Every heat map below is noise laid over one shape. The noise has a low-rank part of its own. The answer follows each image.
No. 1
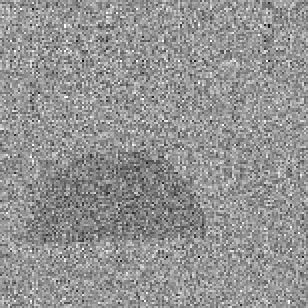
dark half disc
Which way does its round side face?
up
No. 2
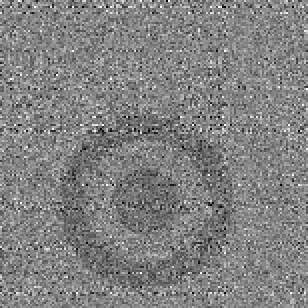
dark bullseye
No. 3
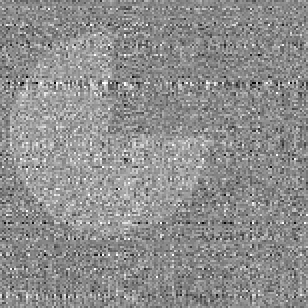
light disc with a wedge cut out
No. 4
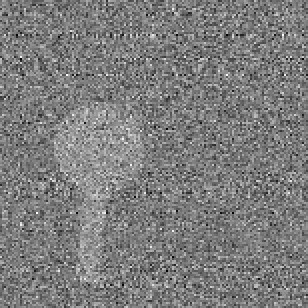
light lollipop
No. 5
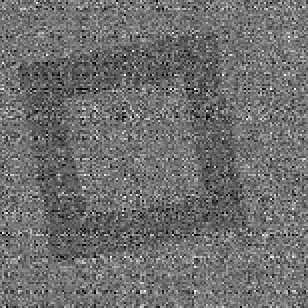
dark square frame
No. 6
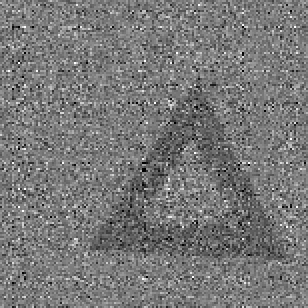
dark triangle frame
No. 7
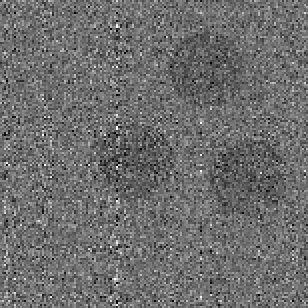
dark three dots
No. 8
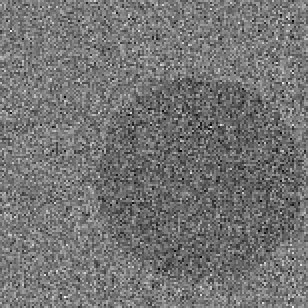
dark disc
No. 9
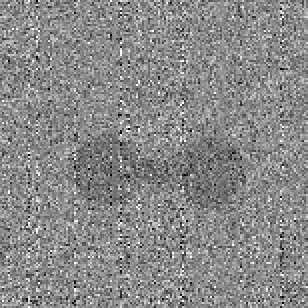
dark dumbbell
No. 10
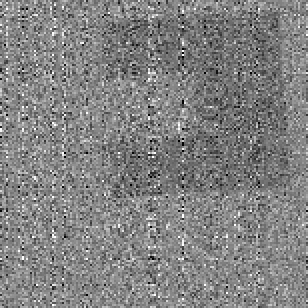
dark square with a notch
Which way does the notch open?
left
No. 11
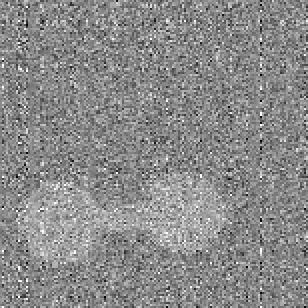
light dumbbell
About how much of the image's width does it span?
two thirds
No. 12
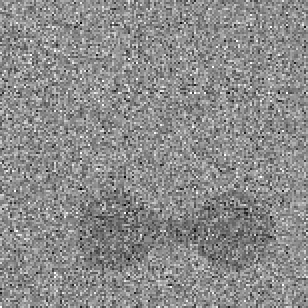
dark dumbbell
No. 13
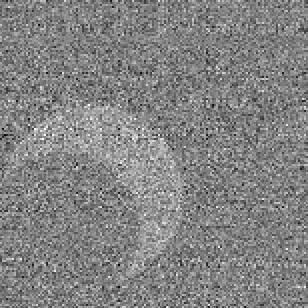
light crescent
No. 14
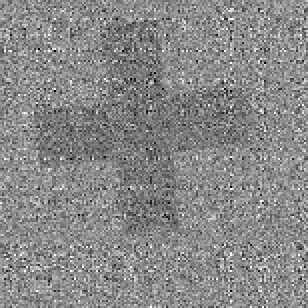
dark cross
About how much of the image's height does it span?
two thirds
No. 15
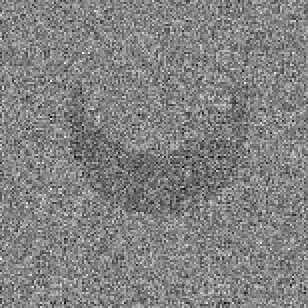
dark crescent
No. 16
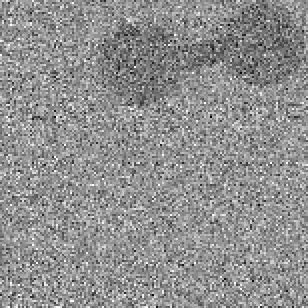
dark dumbbell
